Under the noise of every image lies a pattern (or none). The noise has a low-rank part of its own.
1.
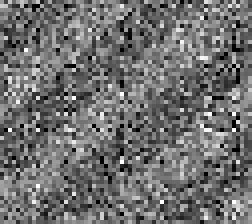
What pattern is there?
diagonal stripes
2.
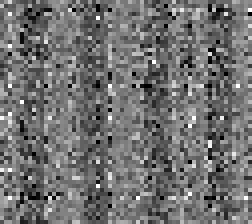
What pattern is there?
vertical stripes
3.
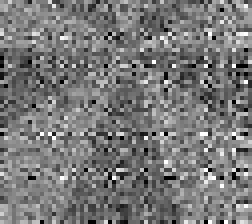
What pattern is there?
spokes from one point
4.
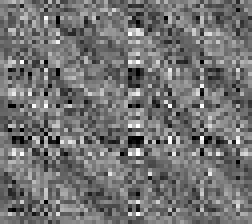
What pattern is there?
diagonal stripes
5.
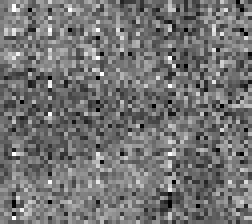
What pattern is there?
spokes from one point
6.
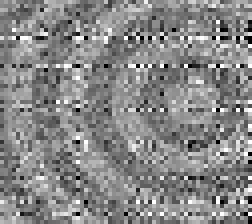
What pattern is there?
rings round one point
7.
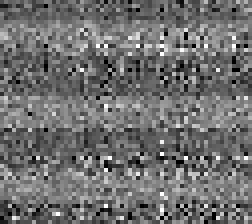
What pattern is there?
horizontal stripes
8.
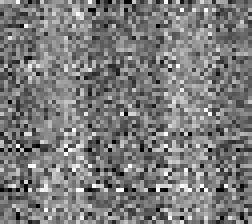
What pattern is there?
vertical stripes
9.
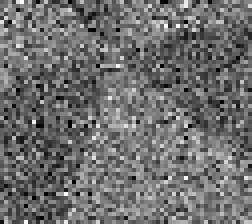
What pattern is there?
spokes from one point
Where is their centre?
top middle
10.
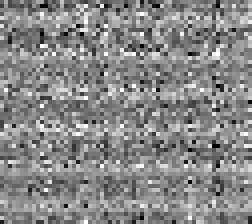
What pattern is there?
horizontal stripes
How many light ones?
6
